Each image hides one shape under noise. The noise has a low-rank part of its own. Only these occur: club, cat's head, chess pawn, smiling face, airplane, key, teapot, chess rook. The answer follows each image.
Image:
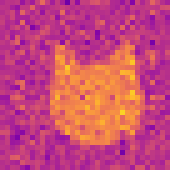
cat's head
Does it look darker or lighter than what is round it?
lighter
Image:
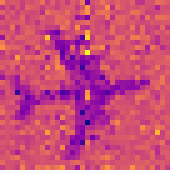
airplane
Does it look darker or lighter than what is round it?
darker
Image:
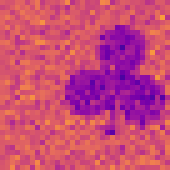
club
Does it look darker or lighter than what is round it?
darker
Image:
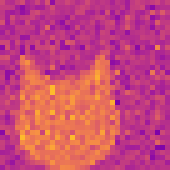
cat's head
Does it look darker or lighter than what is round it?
lighter
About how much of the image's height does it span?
two thirds
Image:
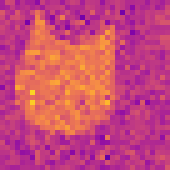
cat's head
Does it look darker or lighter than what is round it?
lighter
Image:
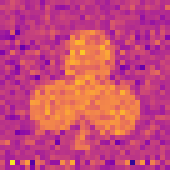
club
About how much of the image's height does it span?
two thirds
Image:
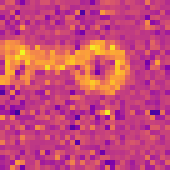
key
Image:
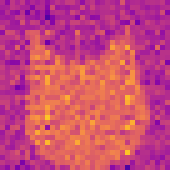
cat's head
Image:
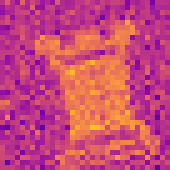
chess rook
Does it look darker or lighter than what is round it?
lighter
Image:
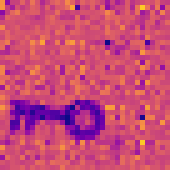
key
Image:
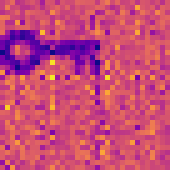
key
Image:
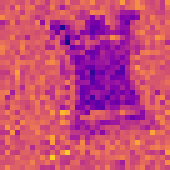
chess rook
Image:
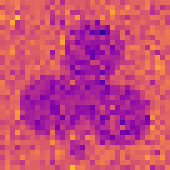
club
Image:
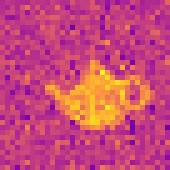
teapot
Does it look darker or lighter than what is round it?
lighter
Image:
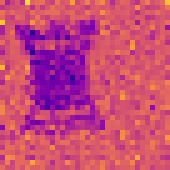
chess rook
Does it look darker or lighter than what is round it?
darker
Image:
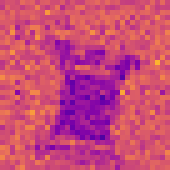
chess rook
